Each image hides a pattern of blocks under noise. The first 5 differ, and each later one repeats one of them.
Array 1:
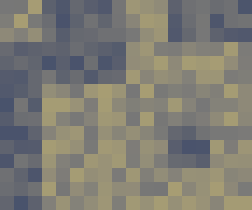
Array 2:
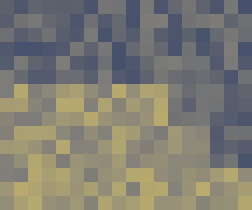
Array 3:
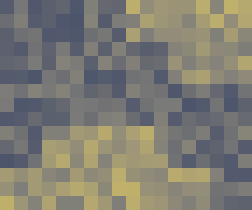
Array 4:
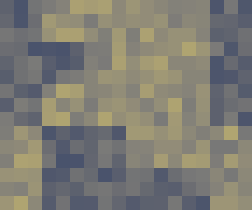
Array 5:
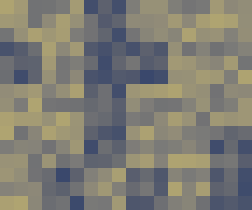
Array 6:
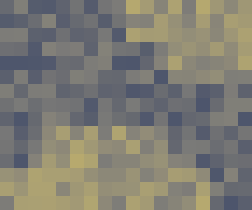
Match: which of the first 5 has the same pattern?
3
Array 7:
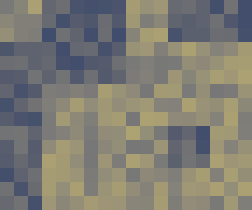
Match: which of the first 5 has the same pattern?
1
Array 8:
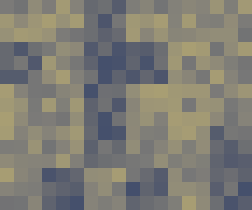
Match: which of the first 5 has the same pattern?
5
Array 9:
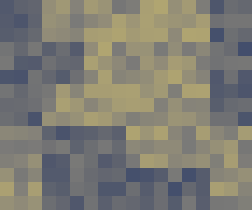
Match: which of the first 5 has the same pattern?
4
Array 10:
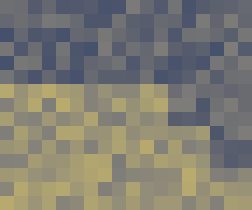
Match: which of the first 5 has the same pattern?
2
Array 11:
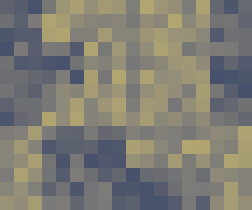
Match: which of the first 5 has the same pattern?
4
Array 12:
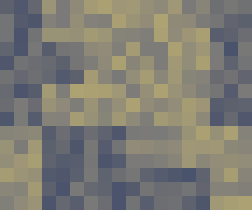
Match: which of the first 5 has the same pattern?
4
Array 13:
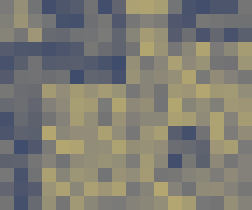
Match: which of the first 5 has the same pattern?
1
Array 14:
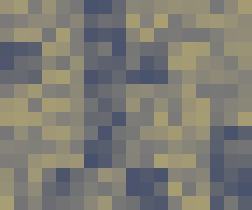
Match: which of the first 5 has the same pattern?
5
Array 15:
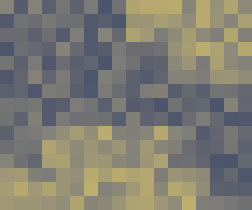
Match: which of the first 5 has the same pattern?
3
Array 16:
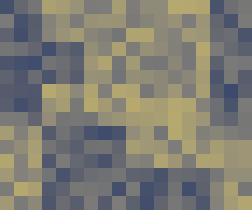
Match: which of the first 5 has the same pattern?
4
